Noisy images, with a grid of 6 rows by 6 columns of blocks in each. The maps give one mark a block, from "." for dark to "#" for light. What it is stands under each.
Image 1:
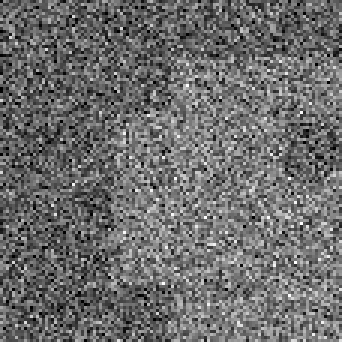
. . . . . .
. . . # # #
. . # # # .
. . # # # #
. . # # # #
. . . # # #
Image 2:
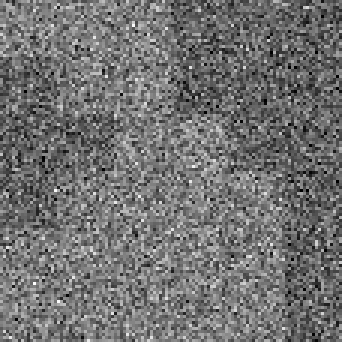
# # # . . .
. # # . . .
. . # # . .
. # # # # .
# # # # # .
# # # # # .
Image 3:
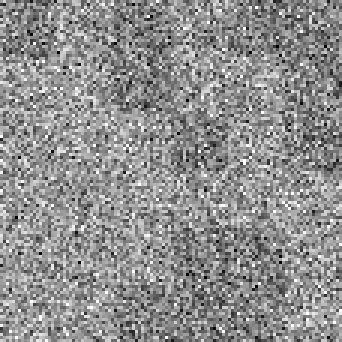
. # . # . .
# # . # # .
# # # . # .
# # # # # #
# # # . . #
# # . . . #
